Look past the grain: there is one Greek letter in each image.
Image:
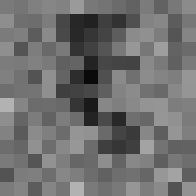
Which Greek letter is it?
xi
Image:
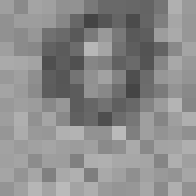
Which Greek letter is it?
sigma
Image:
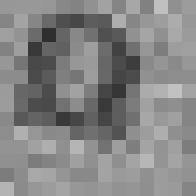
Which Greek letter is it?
omega
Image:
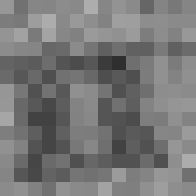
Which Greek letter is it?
pi
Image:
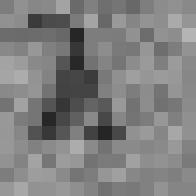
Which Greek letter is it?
lambda
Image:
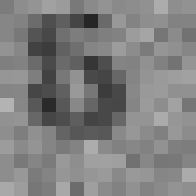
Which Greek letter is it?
delta
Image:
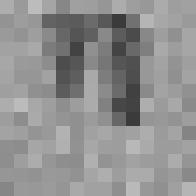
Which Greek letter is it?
eta
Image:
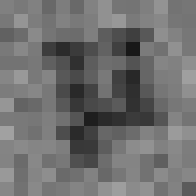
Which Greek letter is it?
mu
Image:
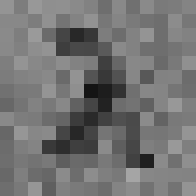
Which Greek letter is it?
lambda
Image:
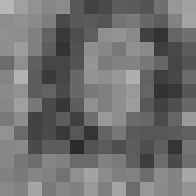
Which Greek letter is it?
omega
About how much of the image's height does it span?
nearly all
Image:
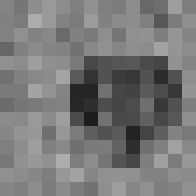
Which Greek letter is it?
phi
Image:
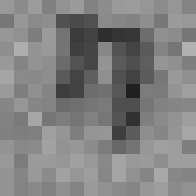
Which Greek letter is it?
eta
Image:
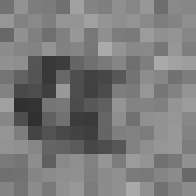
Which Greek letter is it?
alpha
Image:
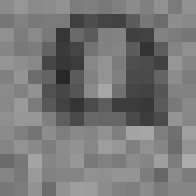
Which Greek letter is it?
omega
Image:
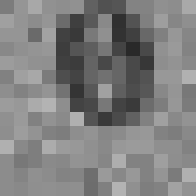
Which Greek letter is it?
theta
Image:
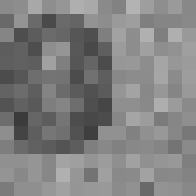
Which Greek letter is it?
theta
